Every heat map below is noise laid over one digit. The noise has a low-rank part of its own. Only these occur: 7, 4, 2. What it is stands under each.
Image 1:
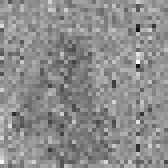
dark 4
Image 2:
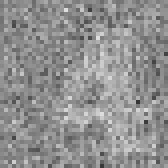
light 4
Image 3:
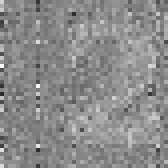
light 2
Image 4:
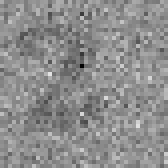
dark 2
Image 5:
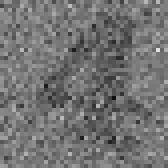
dark 4
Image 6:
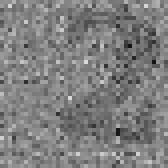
dark 2
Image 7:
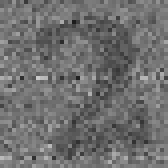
dark 2
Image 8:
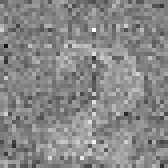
light 2
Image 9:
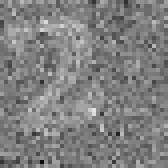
light 2
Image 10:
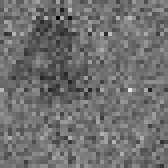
dark 4
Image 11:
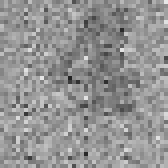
dark 4
